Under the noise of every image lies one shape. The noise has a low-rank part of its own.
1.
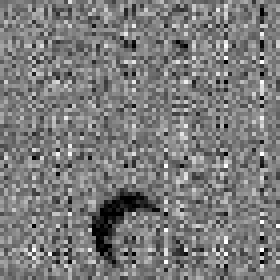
crescent
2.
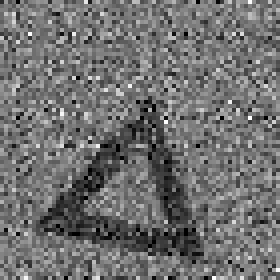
triangle frame
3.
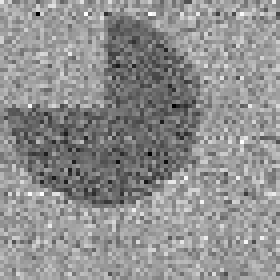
disc with a wedge cut out
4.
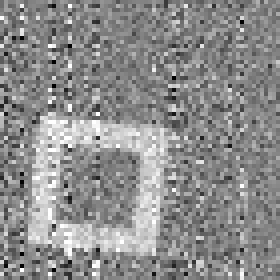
square frame
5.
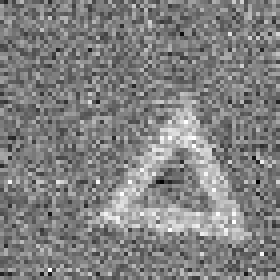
triangle frame
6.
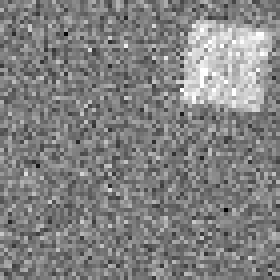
square
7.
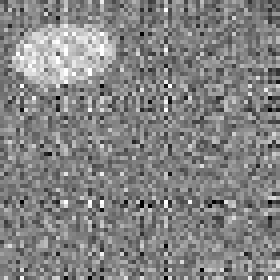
ellipse
